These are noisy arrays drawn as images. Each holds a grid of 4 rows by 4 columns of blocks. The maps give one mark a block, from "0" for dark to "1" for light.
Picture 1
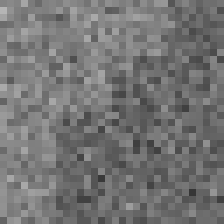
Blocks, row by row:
1110
1100
1000
1000
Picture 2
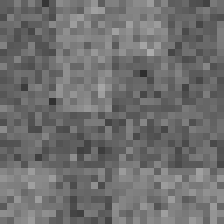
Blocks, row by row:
0110
0100
0000
1011
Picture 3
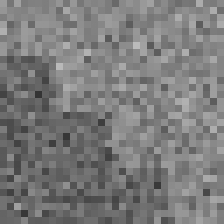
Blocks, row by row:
1111
0111
0011
0001
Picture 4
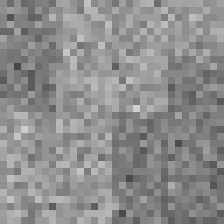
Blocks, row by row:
0111
0110
1100
1100
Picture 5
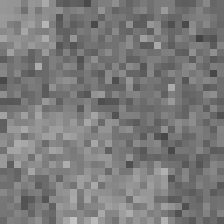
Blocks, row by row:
1000
0000
1100
0110
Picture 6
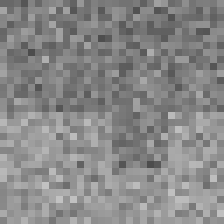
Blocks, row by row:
0000
0000
1101
1111
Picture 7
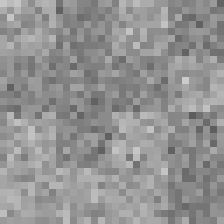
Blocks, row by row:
1010
0001
1010
1110
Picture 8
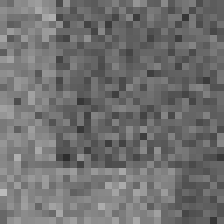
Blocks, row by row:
1000
1000
1000
1110
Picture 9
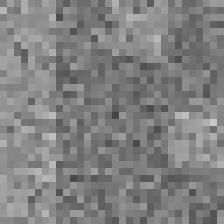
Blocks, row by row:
1010
1000
1001
1000
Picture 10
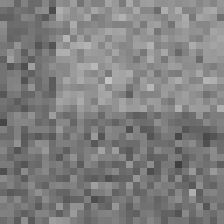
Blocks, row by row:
0111
0111
0000
0000
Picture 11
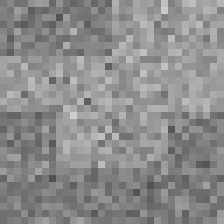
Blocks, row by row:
0011
1111
0110
0000
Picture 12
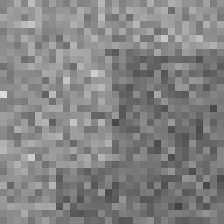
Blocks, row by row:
1111
1100
1100
1000
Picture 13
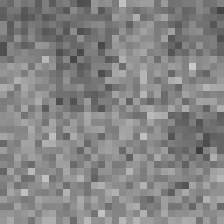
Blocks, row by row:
0010
1011
1110
1111
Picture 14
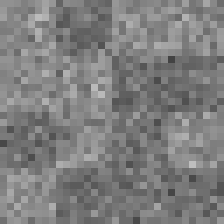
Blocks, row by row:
1011
1100
0101
1000
